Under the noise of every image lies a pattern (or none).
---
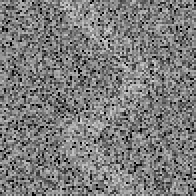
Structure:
a wavy band
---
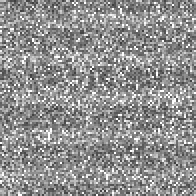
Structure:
horizontal stripes
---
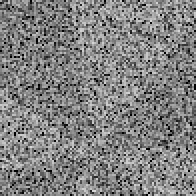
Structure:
spokes from one point
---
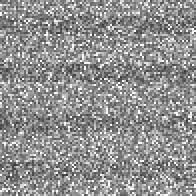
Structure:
horizontal stripes
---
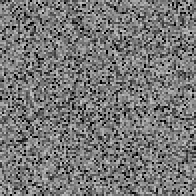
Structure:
only noise
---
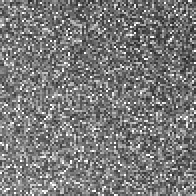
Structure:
a smooth slope
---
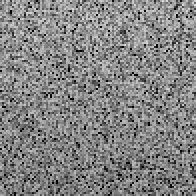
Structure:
a smooth slope
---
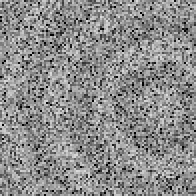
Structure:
rings round one point
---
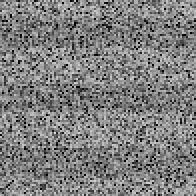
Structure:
horizontal stripes
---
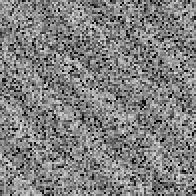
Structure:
diagonal stripes
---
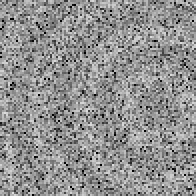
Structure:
rings round one point
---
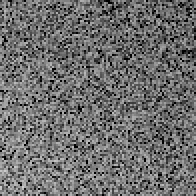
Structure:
a smooth slope
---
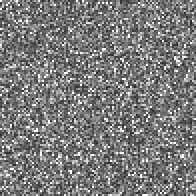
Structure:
only noise
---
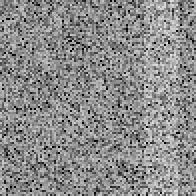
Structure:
one vertical stripe
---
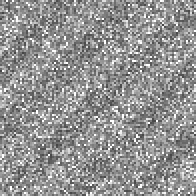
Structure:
diagonal stripes
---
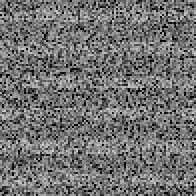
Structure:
horizontal stripes
